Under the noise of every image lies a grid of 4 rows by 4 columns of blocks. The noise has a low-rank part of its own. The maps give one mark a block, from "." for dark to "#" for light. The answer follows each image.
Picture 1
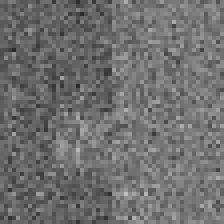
. . # #
. . # #
. # # #
. . # #
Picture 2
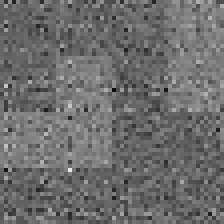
. . . #
. # . #
# # . .
. . . .
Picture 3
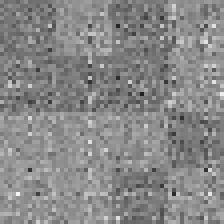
. # . #
. . . #
# # # .
# # . #
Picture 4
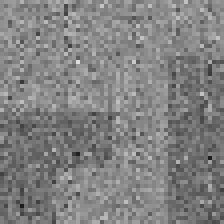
# # # #
# # # .
. . # .
. # # .
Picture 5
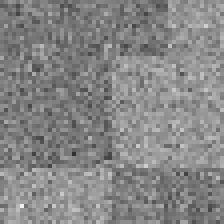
. . . #
. . # #
. . # #
# # . .
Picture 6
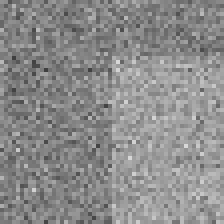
. . . .
. . # #
. . # #
. . # #
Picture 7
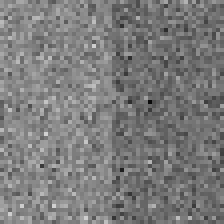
# # . .
# # . .
# # . .
# # . .
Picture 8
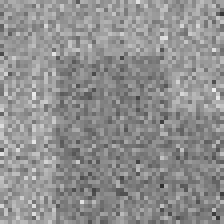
# # # #
# . . #
# . . .
# . . .
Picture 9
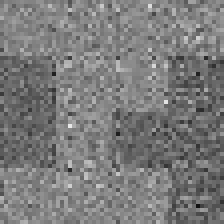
# # # #
. # # .
. # . .
# # # .
